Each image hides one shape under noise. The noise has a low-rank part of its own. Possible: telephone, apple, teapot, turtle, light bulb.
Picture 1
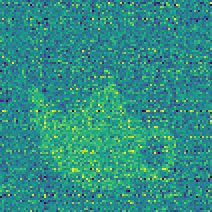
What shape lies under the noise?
teapot
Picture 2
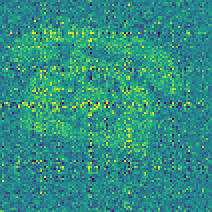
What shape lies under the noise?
telephone
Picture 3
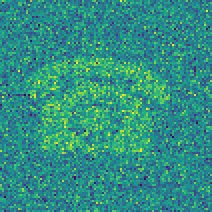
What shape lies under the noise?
telephone
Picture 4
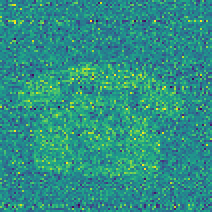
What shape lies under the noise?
telephone
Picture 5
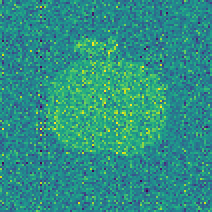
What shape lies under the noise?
apple
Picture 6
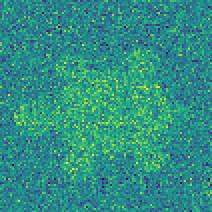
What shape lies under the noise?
turtle
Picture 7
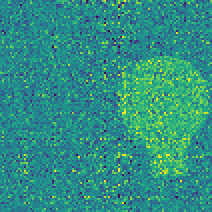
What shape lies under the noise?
light bulb
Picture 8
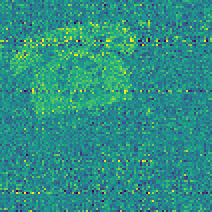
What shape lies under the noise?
telephone
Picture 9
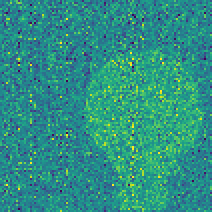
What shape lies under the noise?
light bulb
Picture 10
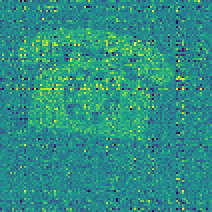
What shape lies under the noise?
telephone
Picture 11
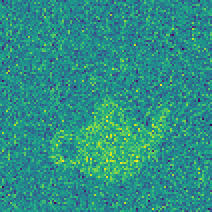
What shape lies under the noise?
teapot
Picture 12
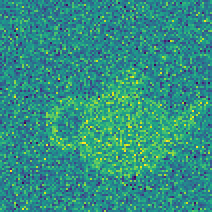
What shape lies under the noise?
teapot
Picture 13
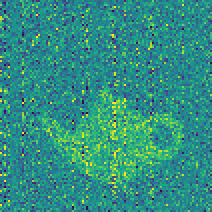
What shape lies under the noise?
teapot
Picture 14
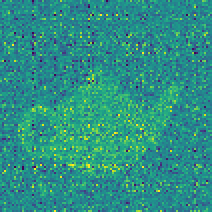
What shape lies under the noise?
teapot
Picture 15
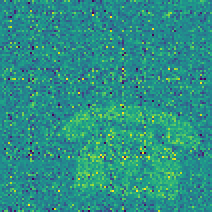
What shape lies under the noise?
telephone
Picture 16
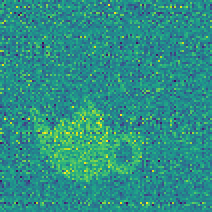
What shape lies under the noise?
teapot
